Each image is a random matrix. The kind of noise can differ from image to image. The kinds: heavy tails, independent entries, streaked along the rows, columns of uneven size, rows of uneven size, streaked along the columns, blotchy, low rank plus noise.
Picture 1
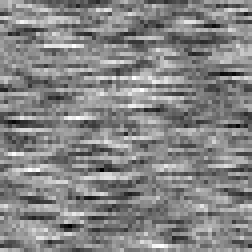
streaked along the rows
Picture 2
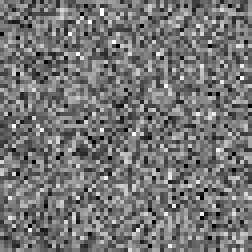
independent entries
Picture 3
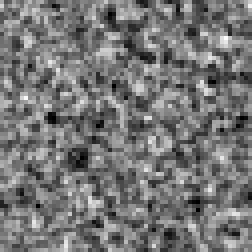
blotchy
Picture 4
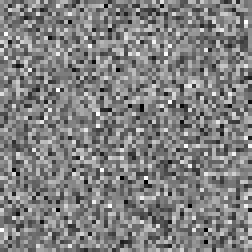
independent entries
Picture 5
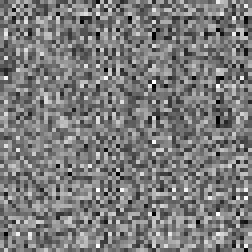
low rank plus noise
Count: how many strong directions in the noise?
three or four
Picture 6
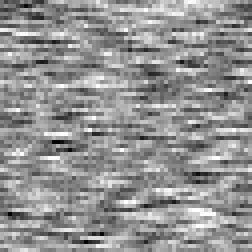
streaked along the rows
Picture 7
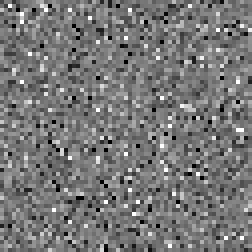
heavy tails
